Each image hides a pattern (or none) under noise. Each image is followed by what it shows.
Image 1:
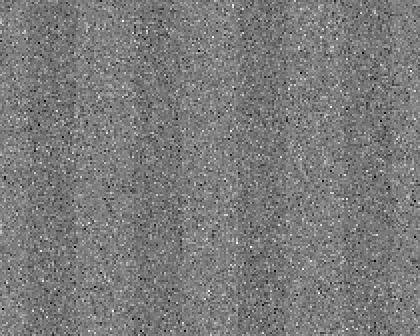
vertical stripes
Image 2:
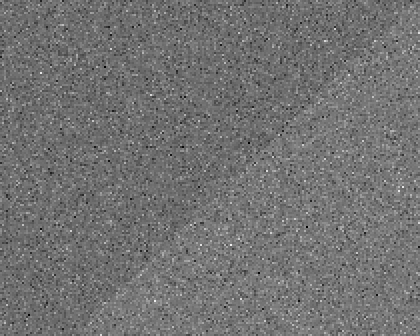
a sharp edge
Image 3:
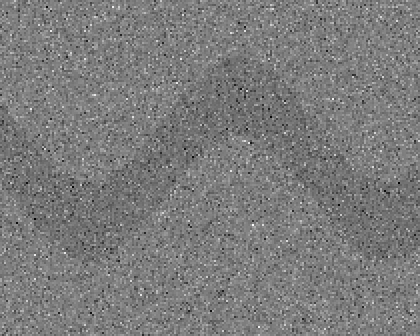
a wavy band
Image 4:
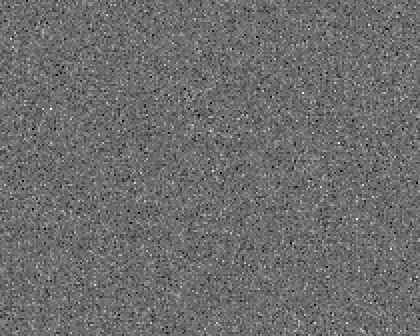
only noise
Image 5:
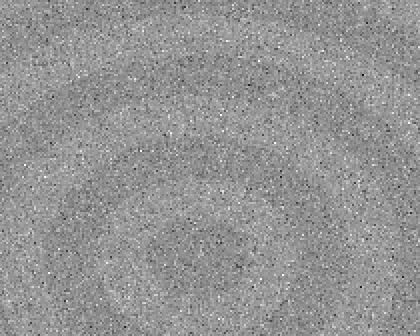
rings round one point
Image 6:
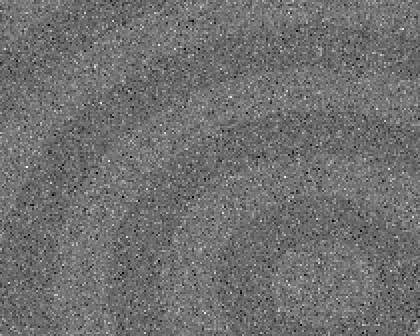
rings round one point
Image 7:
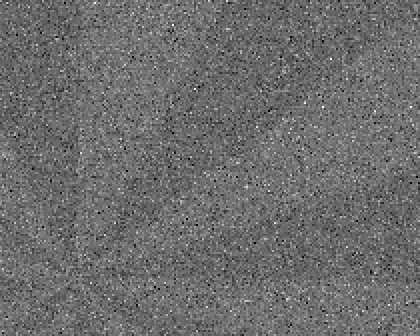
spokes from one point
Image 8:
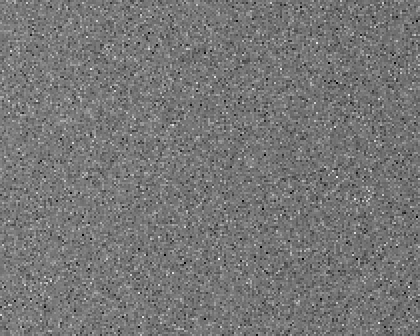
a smooth slope
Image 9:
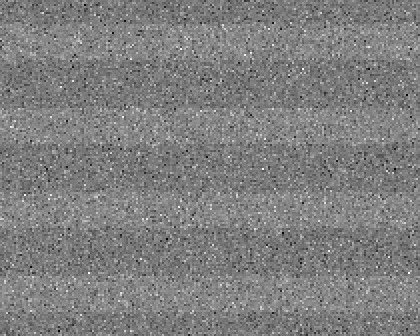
horizontal stripes
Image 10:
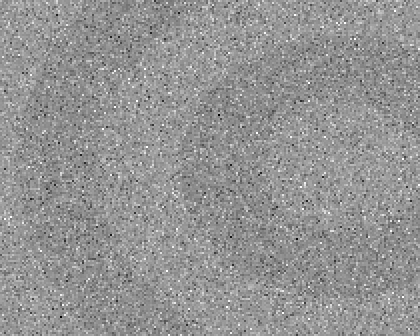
rings round one point
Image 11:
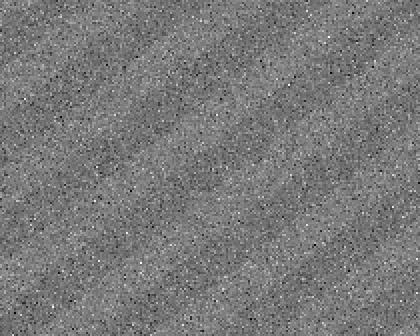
diagonal stripes
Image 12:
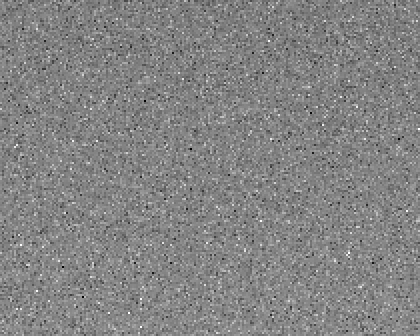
a smooth slope
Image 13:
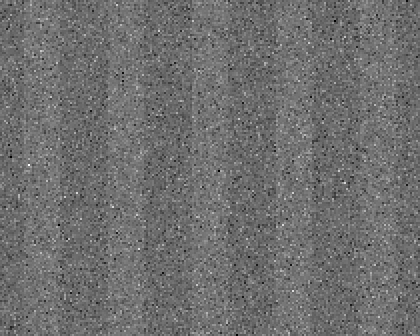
vertical stripes
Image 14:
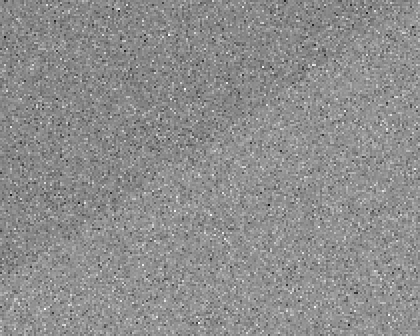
a sharp edge
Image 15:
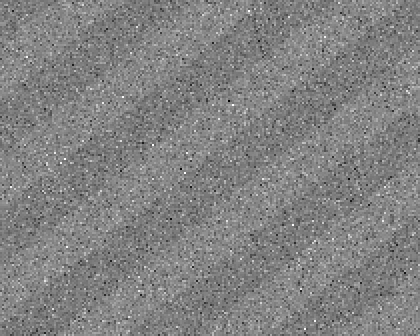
diagonal stripes
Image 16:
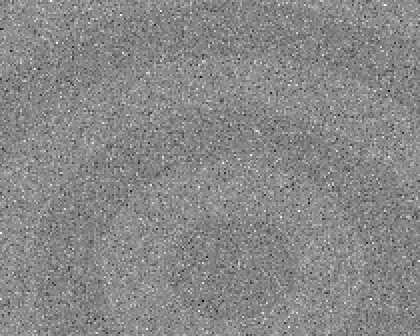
rings round one point
